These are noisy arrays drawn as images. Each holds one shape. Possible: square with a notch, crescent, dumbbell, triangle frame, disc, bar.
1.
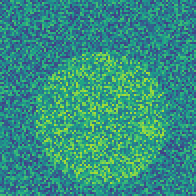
light disc
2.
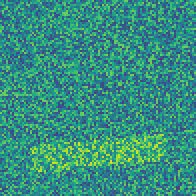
light bar
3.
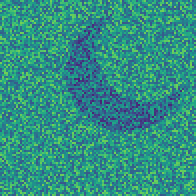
dark crescent
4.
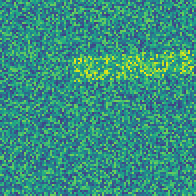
light bar
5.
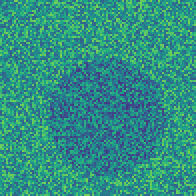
dark disc
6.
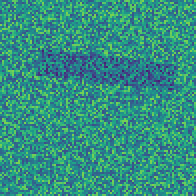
dark bar
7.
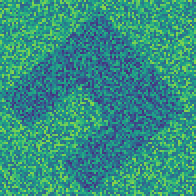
dark square with a notch
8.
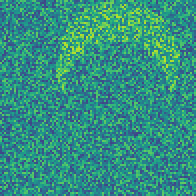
light crescent
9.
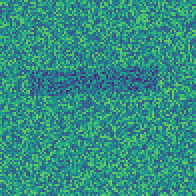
dark bar
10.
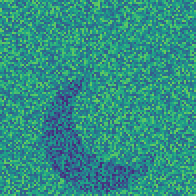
dark crescent
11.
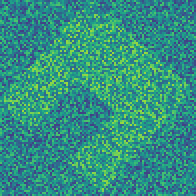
light square with a notch
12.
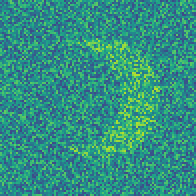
light crescent
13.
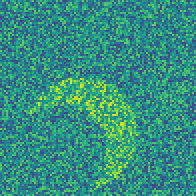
light crescent
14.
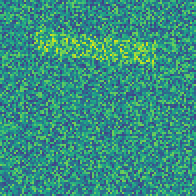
light bar
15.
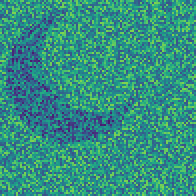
dark crescent
